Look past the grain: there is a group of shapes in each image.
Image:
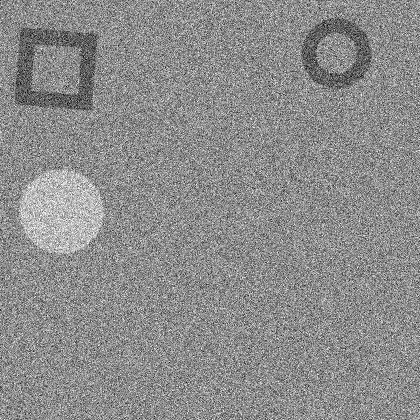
top left: dark square frame; top right: dark ring; middle left: light disc
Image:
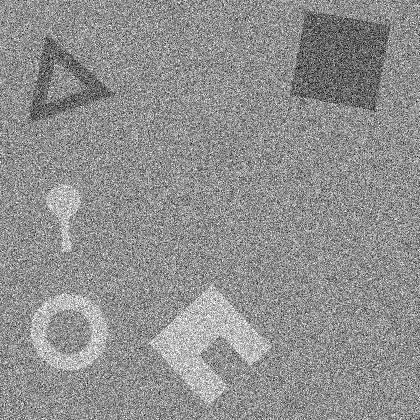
top left: dark triangle frame; top right: dark square; middle left: light lollipop; bottom left: light ring; bottom middle: light square with a notch
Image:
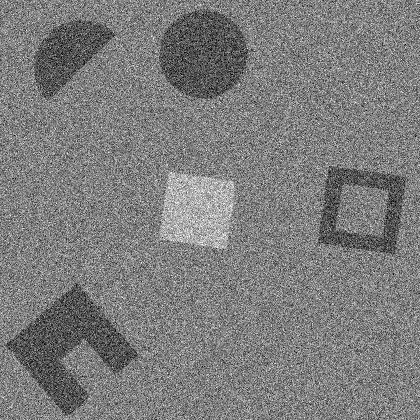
top left: dark half disc; top middle: dark disc; centre: light square; middle right: dark square frame; bottom left: dark square with a notch
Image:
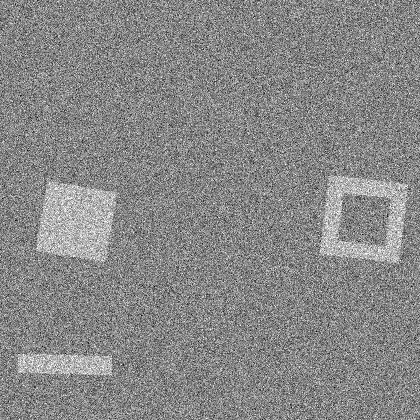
middle left: light square; middle right: light square frame; bottom left: light bar
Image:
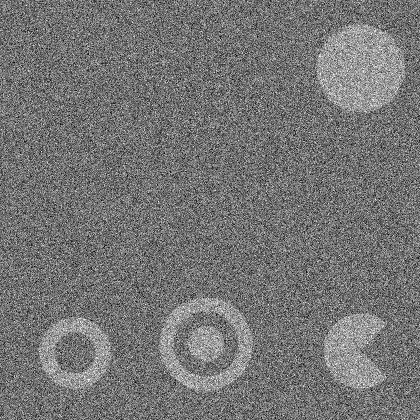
top right: light disc; bottom left: light ring; bottom middle: light bullseye; bottom right: light disc with a wedge cut out
